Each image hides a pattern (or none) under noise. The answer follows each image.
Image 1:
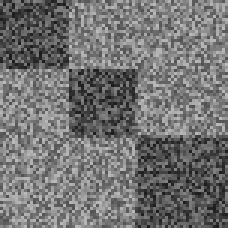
blocks along the diagonal
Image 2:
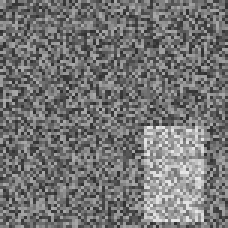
one block
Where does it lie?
bottom right
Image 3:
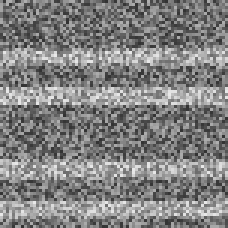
bands of rows
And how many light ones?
4
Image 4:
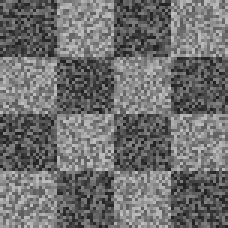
a checkerboard
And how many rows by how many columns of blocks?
4 by 4
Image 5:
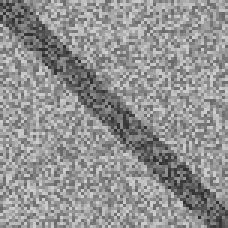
a diagonal band
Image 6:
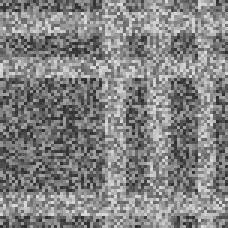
bands of rows crossing bands of columns
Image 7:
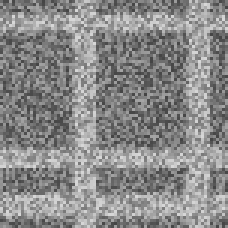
bands of rows crossing bands of columns
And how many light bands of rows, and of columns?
3 and 2
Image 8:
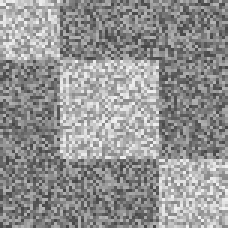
blocks along the diagonal
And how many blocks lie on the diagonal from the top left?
3
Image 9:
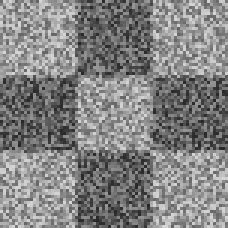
a checkerboard
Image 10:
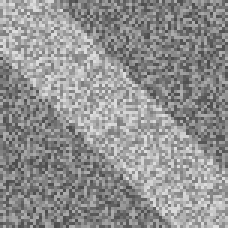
a diagonal band
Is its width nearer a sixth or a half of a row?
a half
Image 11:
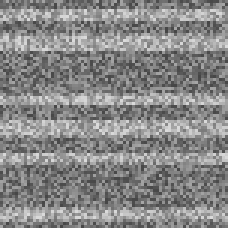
bands of rows
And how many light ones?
6
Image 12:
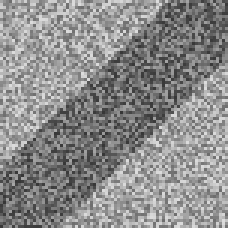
a diagonal band
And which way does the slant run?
bottom left to top right
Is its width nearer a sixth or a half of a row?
a half
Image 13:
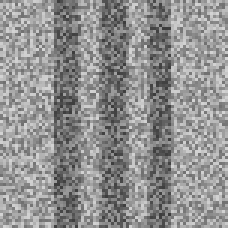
bands of columns
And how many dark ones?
3
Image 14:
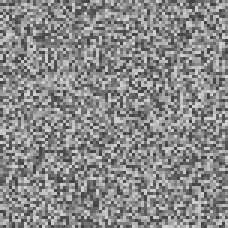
only noise
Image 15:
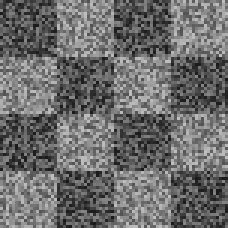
a checkerboard
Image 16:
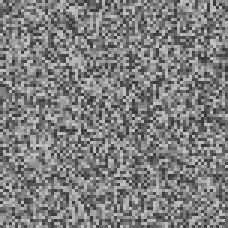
only noise
